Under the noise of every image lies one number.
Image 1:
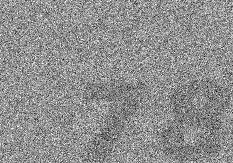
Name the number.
78
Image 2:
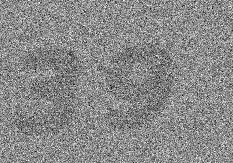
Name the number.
39
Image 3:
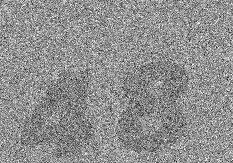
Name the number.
48
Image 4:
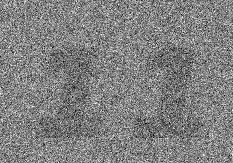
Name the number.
11
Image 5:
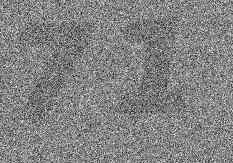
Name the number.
71
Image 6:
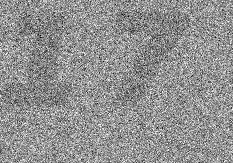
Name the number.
17
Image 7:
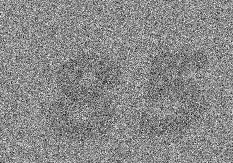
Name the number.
85
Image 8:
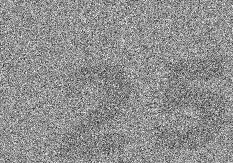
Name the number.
25
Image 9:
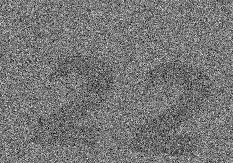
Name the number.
22
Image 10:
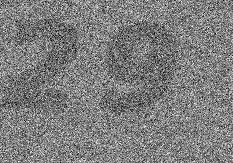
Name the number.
29
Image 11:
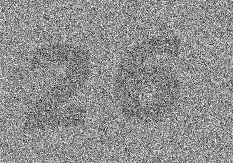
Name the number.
26
